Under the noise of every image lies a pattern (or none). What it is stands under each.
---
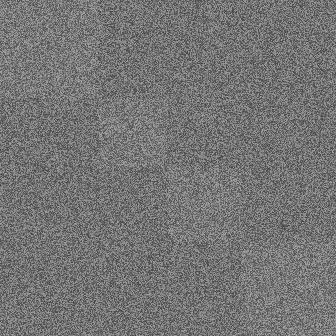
blocks along the diagonal
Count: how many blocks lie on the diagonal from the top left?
4
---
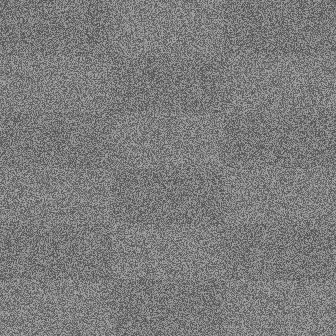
a checkerboard
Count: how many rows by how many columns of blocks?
6 by 3
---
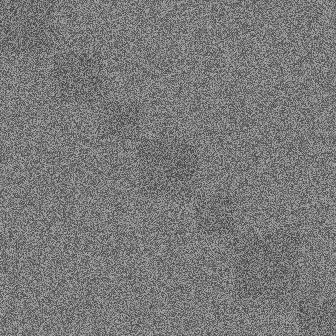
blocks along the diagonal
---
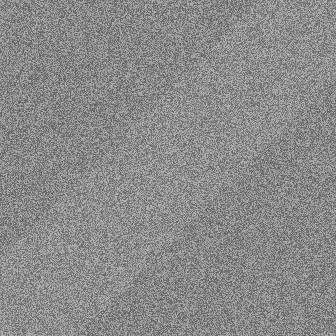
a diagonal band
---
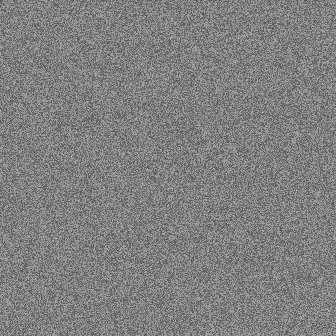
only noise
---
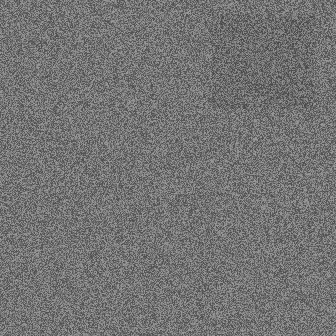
one block
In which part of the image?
top right
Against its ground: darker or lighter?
darker
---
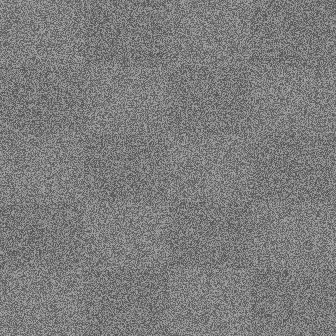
a checkerboard
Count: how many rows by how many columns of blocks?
5 by 4
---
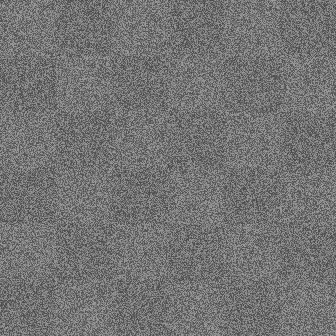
a checkerboard
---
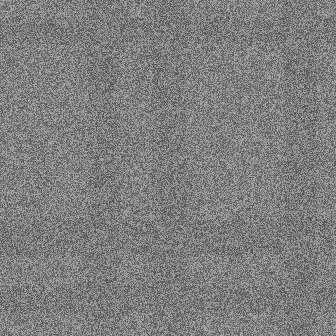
bands of rows crossing bands of columns
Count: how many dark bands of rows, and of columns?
3 and 3
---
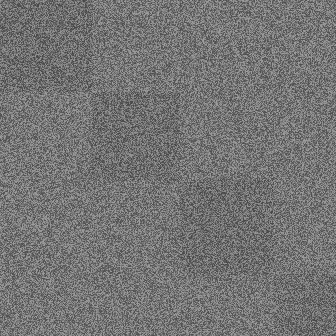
blocks along the diagonal
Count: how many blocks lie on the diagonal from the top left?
4
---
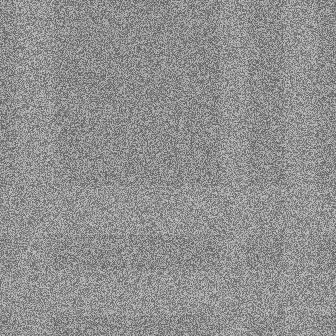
bands of rows crossing bands of columns
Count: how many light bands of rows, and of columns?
2 and 3
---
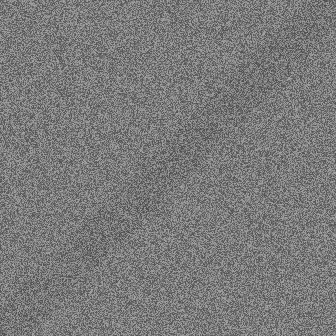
a diagonal band
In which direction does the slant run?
bottom left to top right
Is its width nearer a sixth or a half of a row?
a sixth
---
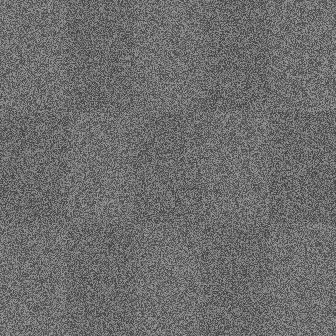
a checkerboard
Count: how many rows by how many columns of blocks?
3 by 5
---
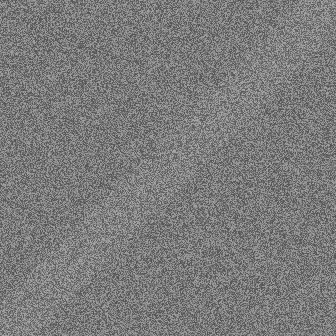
a diagonal band
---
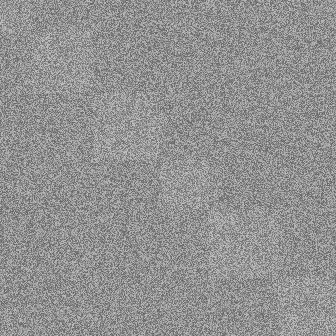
blocks along the diagonal
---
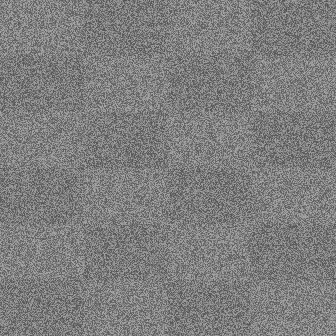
a checkerboard
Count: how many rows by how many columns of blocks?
6 by 4
